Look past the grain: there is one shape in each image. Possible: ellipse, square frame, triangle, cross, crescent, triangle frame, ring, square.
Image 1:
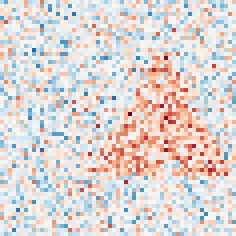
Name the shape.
triangle
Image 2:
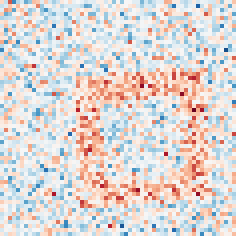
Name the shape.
square frame
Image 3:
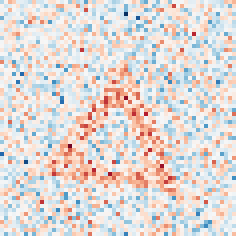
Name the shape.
triangle frame
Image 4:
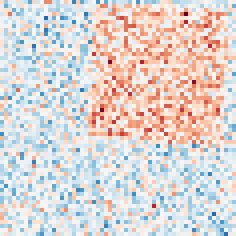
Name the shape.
square
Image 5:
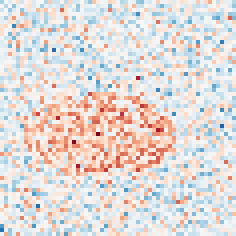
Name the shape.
ellipse
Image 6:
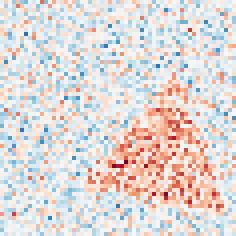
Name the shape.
triangle
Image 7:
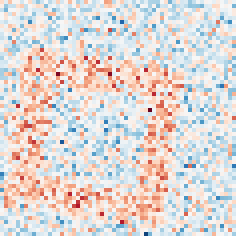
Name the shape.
square frame
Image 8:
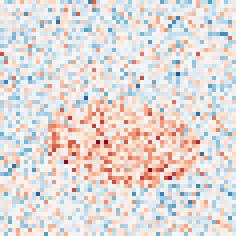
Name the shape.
ellipse
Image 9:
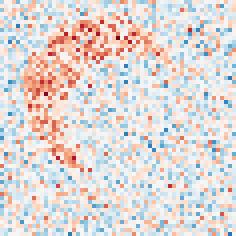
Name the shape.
crescent
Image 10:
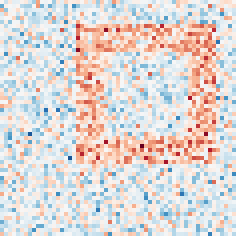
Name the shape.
square frame
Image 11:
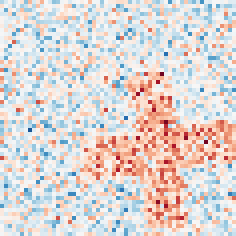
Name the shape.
cross
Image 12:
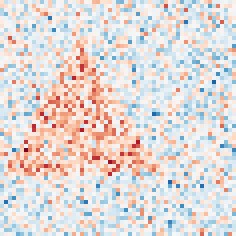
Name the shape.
triangle
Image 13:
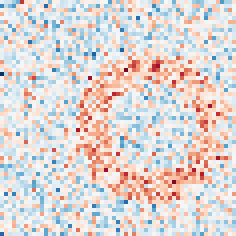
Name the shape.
ring
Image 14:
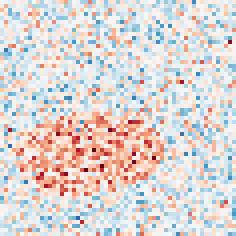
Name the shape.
ellipse
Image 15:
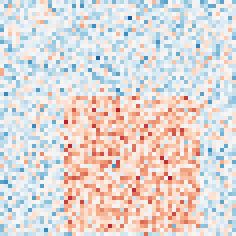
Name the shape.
square
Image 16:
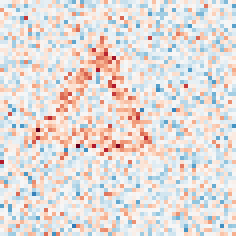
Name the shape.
triangle frame
